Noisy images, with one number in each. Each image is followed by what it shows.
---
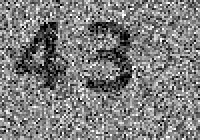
43
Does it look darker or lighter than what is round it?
darker
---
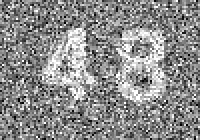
48
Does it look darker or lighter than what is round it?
lighter
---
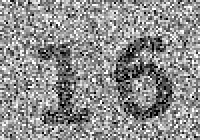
16
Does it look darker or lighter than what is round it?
darker
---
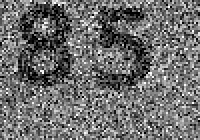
85
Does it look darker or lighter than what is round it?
darker
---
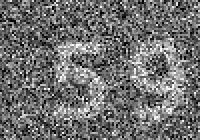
59
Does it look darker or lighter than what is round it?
lighter
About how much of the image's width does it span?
two thirds
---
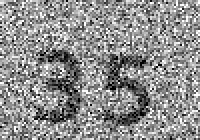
35
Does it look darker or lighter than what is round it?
darker
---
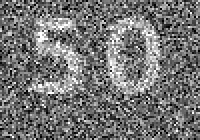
50
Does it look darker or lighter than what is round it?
lighter
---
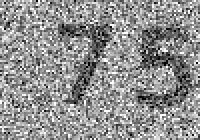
75
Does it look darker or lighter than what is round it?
darker
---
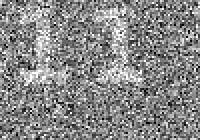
11
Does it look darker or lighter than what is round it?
lighter
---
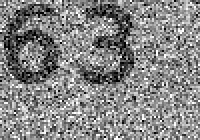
63
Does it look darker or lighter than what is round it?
darker
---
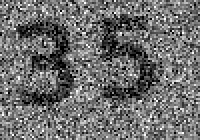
35
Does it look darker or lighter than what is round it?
darker
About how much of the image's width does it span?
two thirds
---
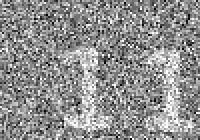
11
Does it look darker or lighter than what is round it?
lighter
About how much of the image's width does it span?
two thirds
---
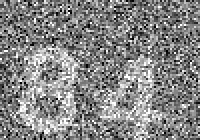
84
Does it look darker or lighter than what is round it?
lighter
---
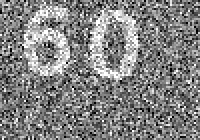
60
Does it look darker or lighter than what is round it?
lighter
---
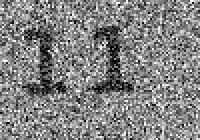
11
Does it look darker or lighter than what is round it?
darker
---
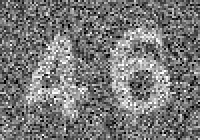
46
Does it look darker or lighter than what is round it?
lighter
